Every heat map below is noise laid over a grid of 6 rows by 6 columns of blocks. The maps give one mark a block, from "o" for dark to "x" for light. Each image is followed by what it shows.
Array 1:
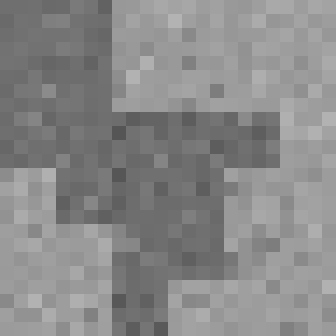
o o x x x x
o o x x x x
o o o o o x
x o o o x x
x x o o x x
x x o x x x
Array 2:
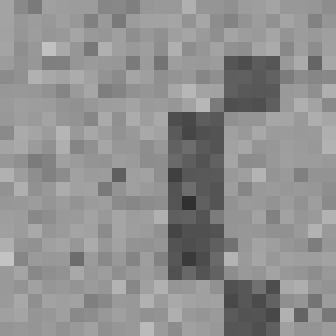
x x x x x x
x x x x o x
x x x o x x
x x x o x x
x x x o x x
x x x x o x
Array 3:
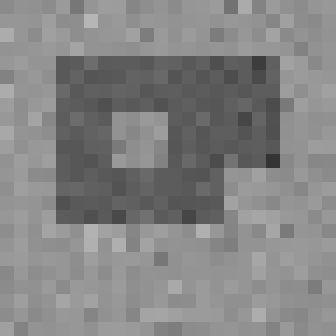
x x x x x x
x o o o o x
x o x o o x
x o o o x x
x x x x x x
x x x x x x
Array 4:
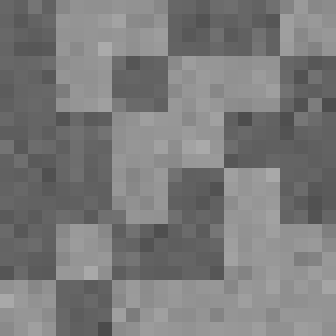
o x x o o x
o x o x x o
o o x x o o
o o x o x o
o x o o x x
x o x x x x
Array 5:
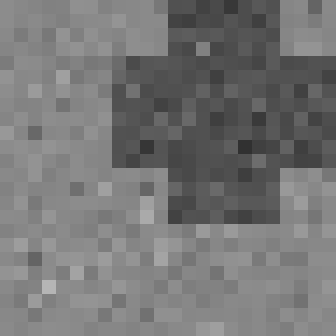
x x x o o x
x x o o o o
x x o o o o
x x x o o x
x x x x x x
x x x x x x
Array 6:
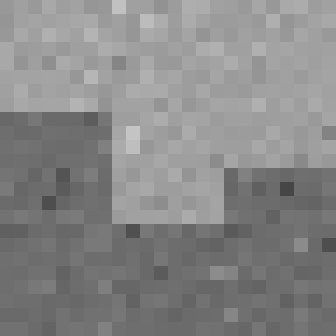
x x x x x x
x x x x x x
o o x x x x
o o x x o o
o o o o o o
o o o o o o
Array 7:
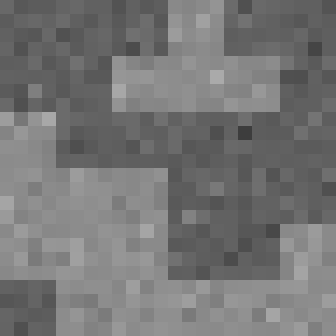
o o o x o o
o o x x x o
x o o o o o
x x x o o o
x x x o o x
o x x x x x
